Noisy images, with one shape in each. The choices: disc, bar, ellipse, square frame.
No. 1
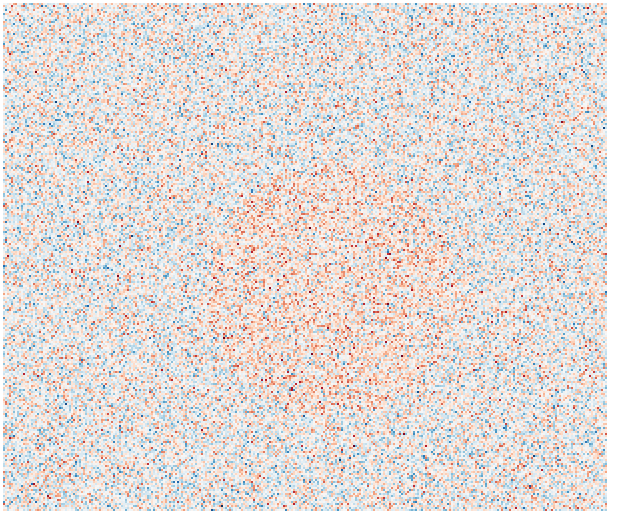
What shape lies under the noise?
disc
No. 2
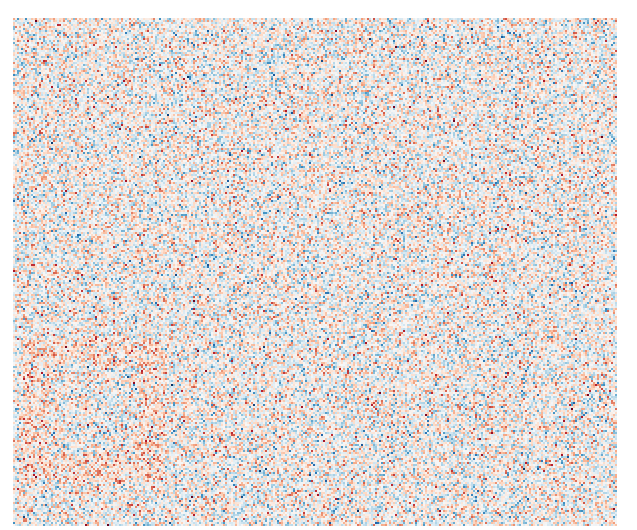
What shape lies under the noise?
square frame
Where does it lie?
bottom left
